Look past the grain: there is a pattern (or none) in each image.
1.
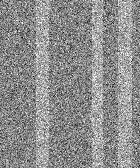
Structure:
bands of columns
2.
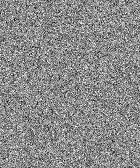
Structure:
only noise
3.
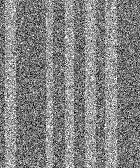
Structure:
bands of columns
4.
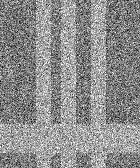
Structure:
bands of rows crossing bands of columns
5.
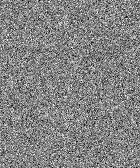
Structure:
only noise
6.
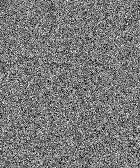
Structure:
only noise
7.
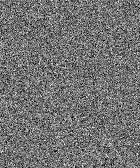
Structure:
only noise
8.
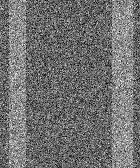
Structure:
bands of columns
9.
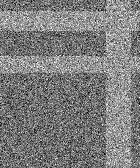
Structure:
bands of rows crossing bands of columns
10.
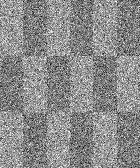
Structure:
a checkerboard
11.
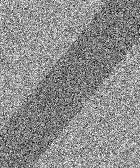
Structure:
a diagonal band
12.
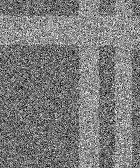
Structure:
bands of rows crossing bands of columns
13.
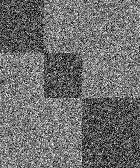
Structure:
blocks along the diagonal
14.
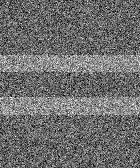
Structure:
bands of rows
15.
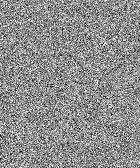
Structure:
only noise
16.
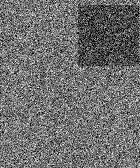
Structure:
one block
